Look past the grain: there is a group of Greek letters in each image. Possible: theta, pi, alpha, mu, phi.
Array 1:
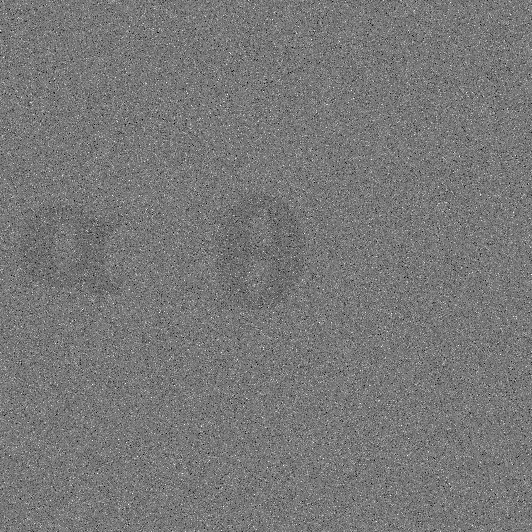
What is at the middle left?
alpha
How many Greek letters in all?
2
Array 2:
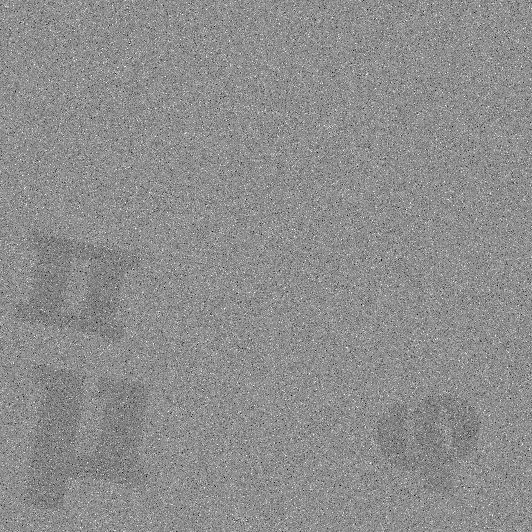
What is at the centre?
nothing
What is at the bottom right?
phi
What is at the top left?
nothing
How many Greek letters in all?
3
